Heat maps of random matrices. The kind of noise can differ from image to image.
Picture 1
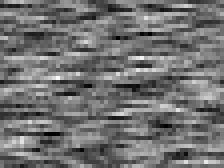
streaked along the rows
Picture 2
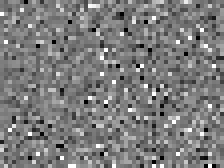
heavy tails
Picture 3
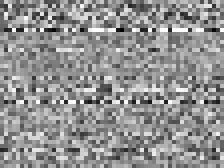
rows of uneven size
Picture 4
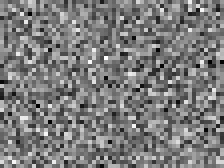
independent entries
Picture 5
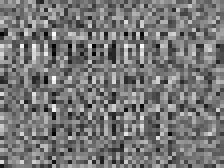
low rank plus noise
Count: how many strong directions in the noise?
one
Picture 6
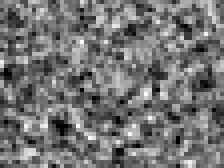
blotchy
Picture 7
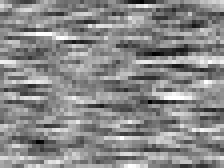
streaked along the rows
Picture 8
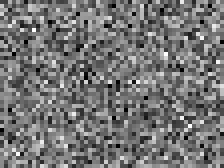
independent entries
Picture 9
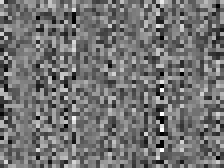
columns of uneven size
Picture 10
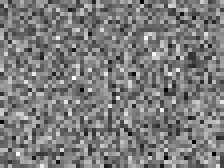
independent entries
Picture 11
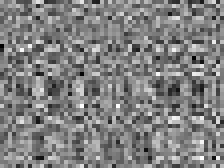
low rank plus noise
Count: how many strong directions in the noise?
one
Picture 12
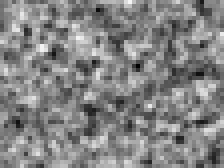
blotchy
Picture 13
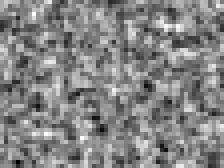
blotchy
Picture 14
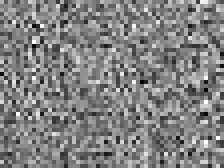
low rank plus noise
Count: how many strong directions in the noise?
five to eight
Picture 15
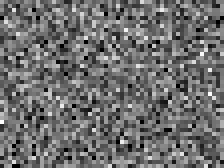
independent entries
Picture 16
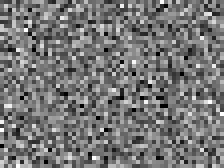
independent entries
